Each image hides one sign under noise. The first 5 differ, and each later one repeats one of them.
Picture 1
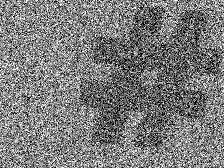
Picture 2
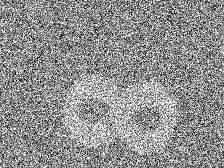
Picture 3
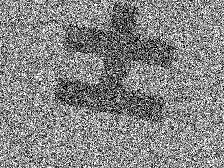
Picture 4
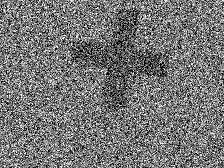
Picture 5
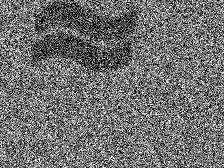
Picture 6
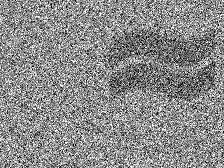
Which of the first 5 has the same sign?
5
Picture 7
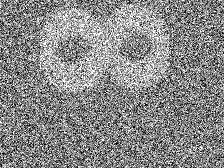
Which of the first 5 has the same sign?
2
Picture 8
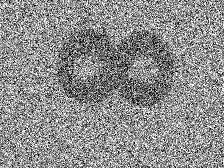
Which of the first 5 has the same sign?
2
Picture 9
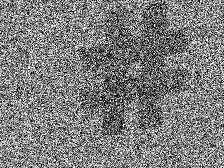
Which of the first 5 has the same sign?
1
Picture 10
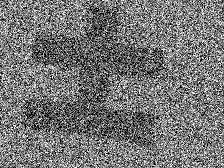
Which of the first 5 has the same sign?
3
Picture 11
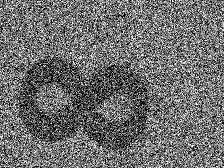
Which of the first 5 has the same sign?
2
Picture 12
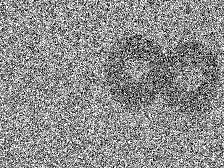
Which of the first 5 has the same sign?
2
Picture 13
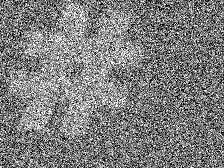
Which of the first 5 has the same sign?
1
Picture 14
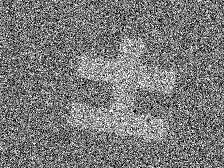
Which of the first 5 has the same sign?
3
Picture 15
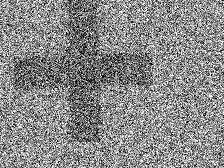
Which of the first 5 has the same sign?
4
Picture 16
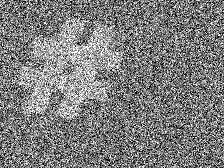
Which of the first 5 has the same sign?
1
